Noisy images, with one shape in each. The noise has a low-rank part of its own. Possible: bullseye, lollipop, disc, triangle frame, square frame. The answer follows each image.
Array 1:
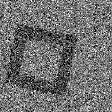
square frame
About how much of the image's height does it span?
two thirds
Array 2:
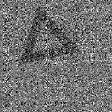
triangle frame
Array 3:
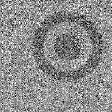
bullseye
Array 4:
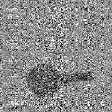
lollipop
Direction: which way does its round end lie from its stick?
left
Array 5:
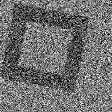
square frame
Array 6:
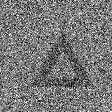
triangle frame
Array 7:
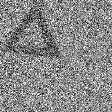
triangle frame
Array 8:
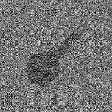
lollipop
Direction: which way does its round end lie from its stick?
down and left
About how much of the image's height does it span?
half
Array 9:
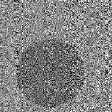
disc
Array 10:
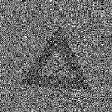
triangle frame
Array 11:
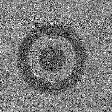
bullseye
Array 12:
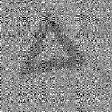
triangle frame
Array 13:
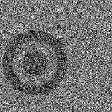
bullseye
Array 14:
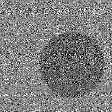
disc
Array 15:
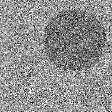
disc
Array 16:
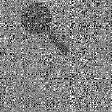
lollipop
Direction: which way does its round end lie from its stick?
up and left
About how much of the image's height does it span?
half
